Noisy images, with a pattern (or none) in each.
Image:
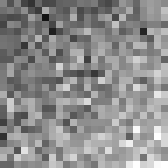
a smooth slope
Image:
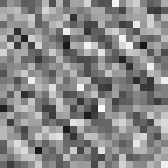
diagonal stripes
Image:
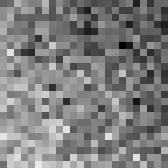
a smooth slope
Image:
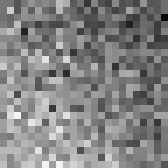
a smooth slope
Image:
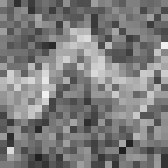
a wavy band
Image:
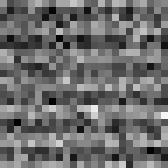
horizontal stripes
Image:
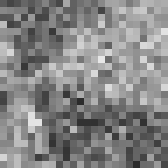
spokes from one point
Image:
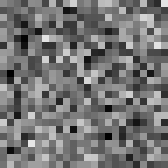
only noise
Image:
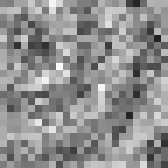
rings round one point
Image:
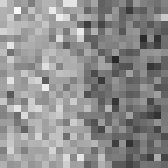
a sharp edge
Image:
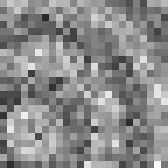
rings round one point
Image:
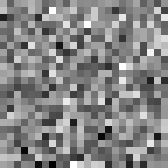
only noise
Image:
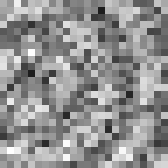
rings round one point
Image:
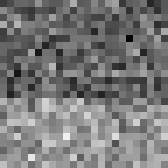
a sharp edge
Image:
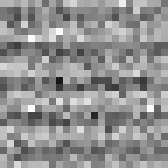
horizontal stripes
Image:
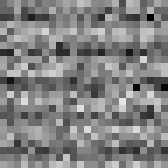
horizontal stripes
